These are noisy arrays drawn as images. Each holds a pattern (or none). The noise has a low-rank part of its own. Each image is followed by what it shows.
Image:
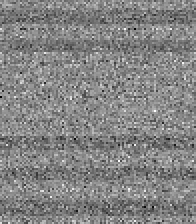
bands of rows
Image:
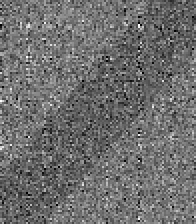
a diagonal band
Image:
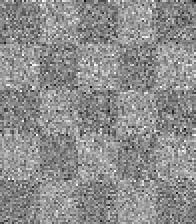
a checkerboard
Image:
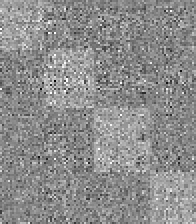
blocks along the diagonal
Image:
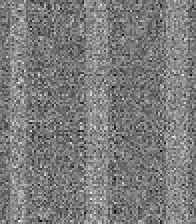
bands of columns
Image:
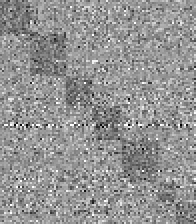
blocks along the diagonal
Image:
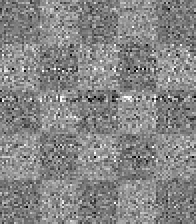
a checkerboard
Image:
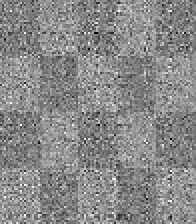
a checkerboard
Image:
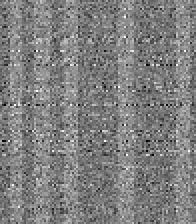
bands of columns
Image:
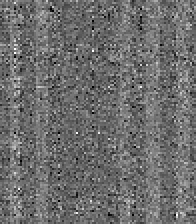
bands of columns
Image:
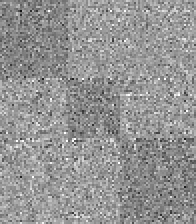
blocks along the diagonal
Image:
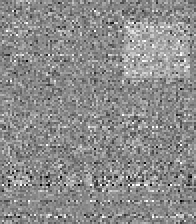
one block
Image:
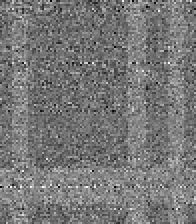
bands of rows crossing bands of columns
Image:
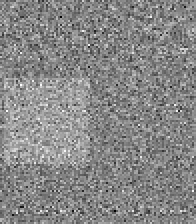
one block
